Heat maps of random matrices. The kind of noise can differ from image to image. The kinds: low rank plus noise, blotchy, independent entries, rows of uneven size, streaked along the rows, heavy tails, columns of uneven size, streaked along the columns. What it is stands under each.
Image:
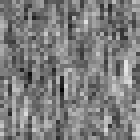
streaked along the columns
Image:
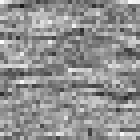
streaked along the rows
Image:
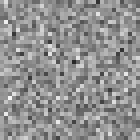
independent entries
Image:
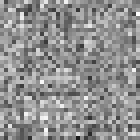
low rank plus noise
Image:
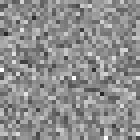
independent entries
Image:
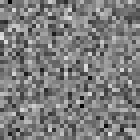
independent entries
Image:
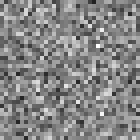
independent entries
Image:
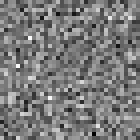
independent entries
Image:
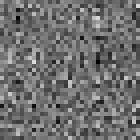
low rank plus noise
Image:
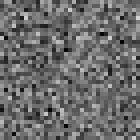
independent entries
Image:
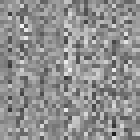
columns of uneven size
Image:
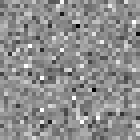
heavy tails
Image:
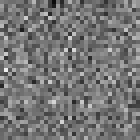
low rank plus noise
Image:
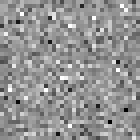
heavy tails
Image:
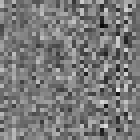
columns of uneven size
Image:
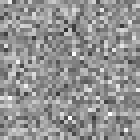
independent entries
